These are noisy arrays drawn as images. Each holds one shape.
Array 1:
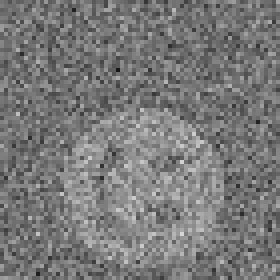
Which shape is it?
smiling face
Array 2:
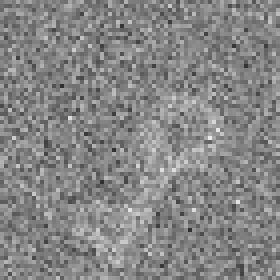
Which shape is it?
key
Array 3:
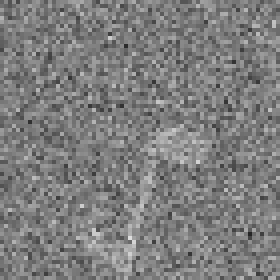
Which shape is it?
musical note
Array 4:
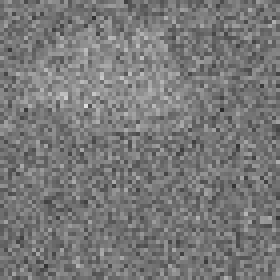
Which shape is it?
chess knight
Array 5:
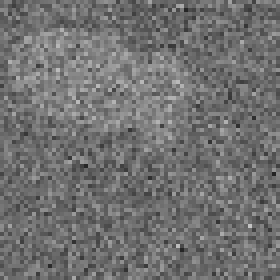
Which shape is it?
footprint
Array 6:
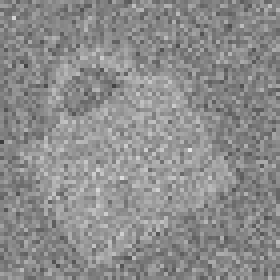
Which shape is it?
cup
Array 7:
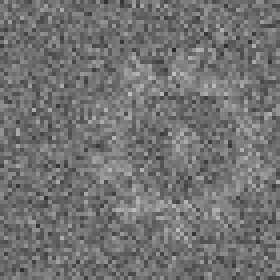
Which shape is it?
gear
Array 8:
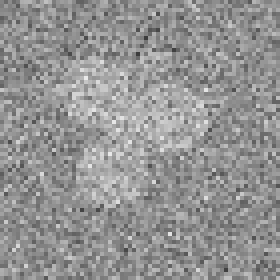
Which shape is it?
club
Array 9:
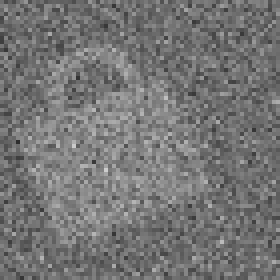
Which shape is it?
cup
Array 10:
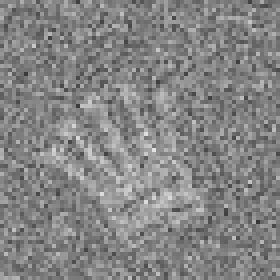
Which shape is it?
chess queen
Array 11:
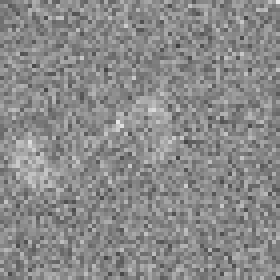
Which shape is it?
musical note
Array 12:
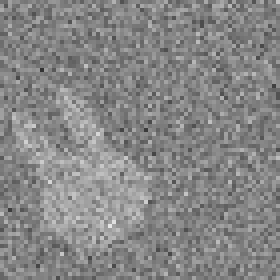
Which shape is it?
rabbit's head
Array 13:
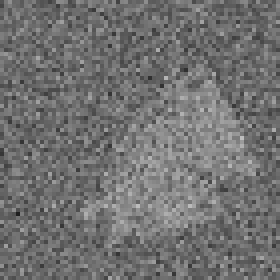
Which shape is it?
chess knight
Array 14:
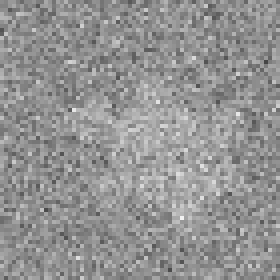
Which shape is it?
turtle
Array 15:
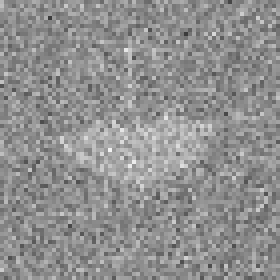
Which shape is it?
umbrella
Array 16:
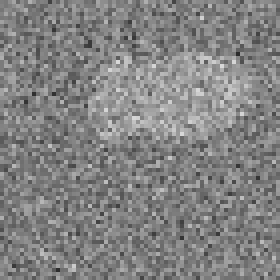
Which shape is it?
footprint
